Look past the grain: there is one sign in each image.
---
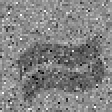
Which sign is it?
approximately sign
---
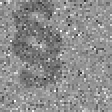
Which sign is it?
section sign
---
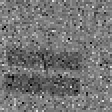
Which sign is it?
equals sign
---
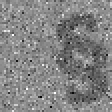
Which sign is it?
section sign
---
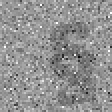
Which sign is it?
section sign
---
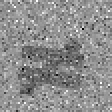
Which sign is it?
not-equal sign
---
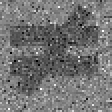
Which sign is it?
not-equal sign
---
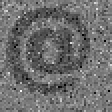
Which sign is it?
at sign
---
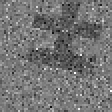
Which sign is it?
plus-minus sign
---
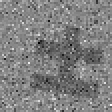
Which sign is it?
plus-minus sign
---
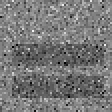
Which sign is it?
equals sign
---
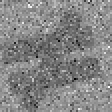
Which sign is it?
not-equal sign
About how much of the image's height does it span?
nearly all
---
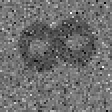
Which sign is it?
infinity sign
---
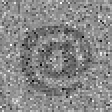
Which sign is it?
at sign
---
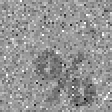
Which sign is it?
percent sign
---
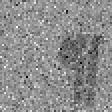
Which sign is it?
pilcrow
